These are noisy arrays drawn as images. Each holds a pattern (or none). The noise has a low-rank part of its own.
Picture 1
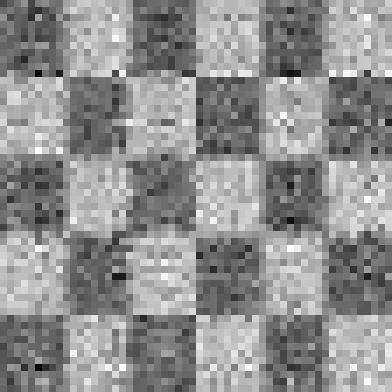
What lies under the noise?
a checkerboard
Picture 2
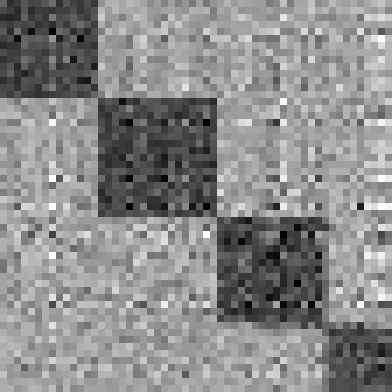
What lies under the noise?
blocks along the diagonal
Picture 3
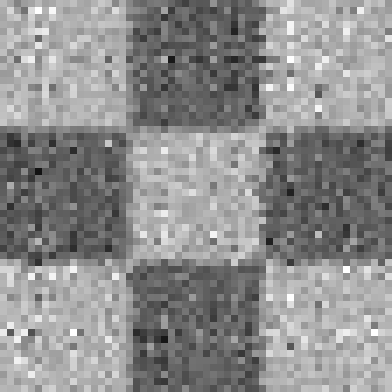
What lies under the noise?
a checkerboard
